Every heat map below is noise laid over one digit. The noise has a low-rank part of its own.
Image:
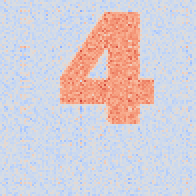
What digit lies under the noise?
4
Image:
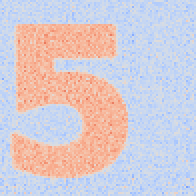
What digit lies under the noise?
5
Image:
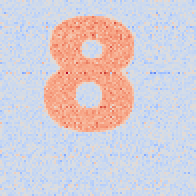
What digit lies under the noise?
8
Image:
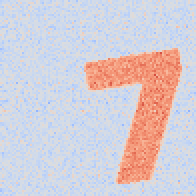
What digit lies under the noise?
7
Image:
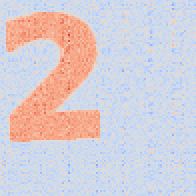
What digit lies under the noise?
2
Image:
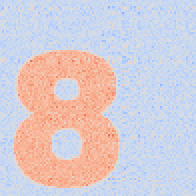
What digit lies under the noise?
8
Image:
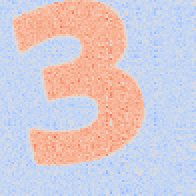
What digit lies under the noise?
3
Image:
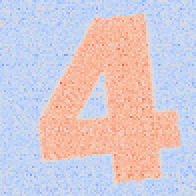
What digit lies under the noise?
4
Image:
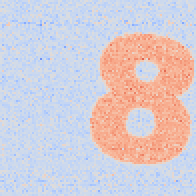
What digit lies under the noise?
8
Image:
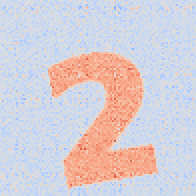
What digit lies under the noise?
2
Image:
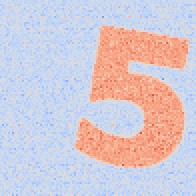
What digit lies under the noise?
5
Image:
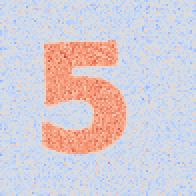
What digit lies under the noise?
5
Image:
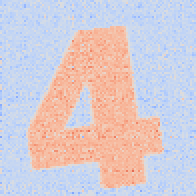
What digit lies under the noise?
4
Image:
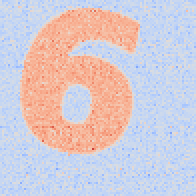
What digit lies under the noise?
6
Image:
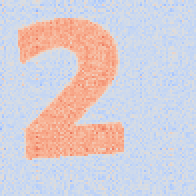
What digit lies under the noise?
2
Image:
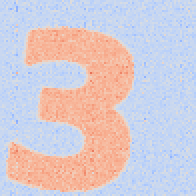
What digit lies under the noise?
3
